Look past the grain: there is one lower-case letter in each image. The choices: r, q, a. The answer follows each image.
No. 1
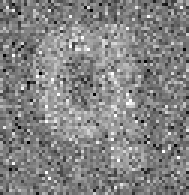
light q
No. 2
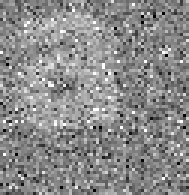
light a
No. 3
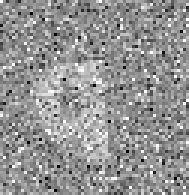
light q
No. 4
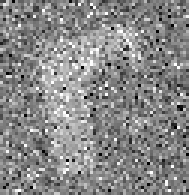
light r
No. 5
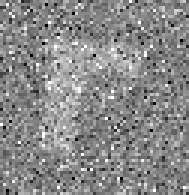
light r
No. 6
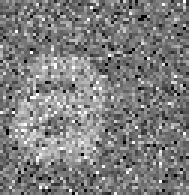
light a
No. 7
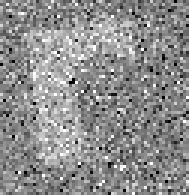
light r
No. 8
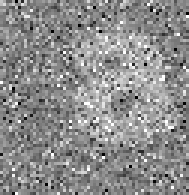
light a
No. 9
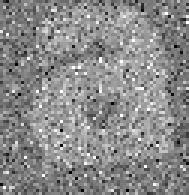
light a
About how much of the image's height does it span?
nearly all
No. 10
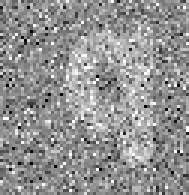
light q
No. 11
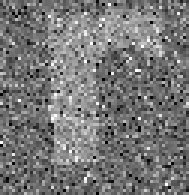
light r
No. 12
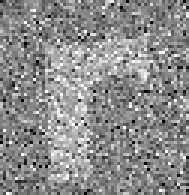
light r
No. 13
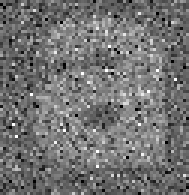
light a
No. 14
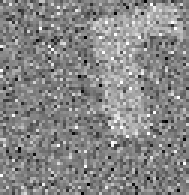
light r
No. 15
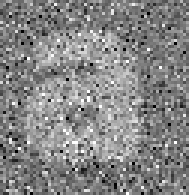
light a
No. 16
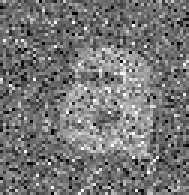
light a
